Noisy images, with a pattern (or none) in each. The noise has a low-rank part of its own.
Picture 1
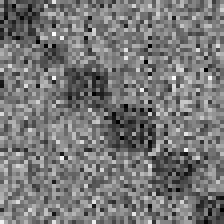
blocks along the diagonal
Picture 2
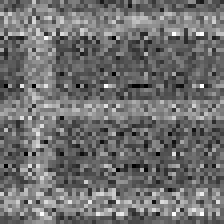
bands of rows crossing bands of columns
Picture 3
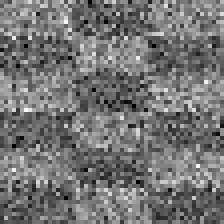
a checkerboard
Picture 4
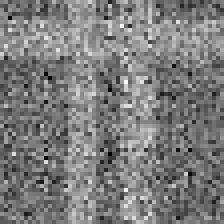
bands of rows crossing bands of columns
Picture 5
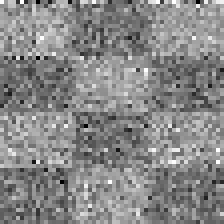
a checkerboard
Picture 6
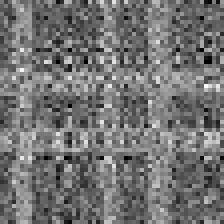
bands of rows crossing bands of columns
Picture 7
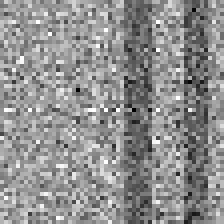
bands of columns
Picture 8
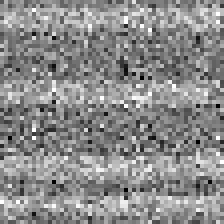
bands of rows
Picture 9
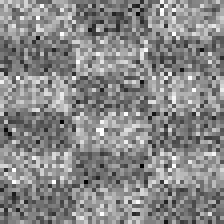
a checkerboard
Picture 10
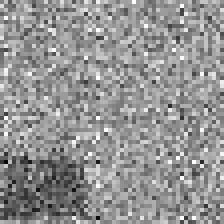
one block
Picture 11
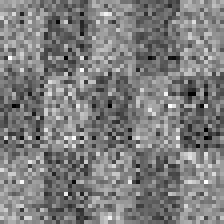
a checkerboard
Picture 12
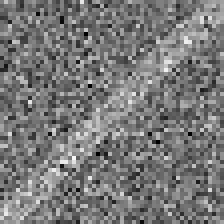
a diagonal band
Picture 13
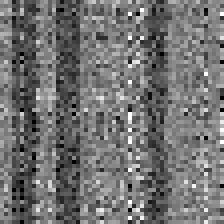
bands of columns
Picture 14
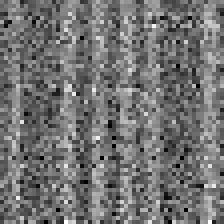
bands of columns
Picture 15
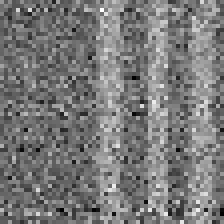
bands of columns
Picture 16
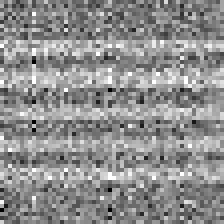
bands of rows
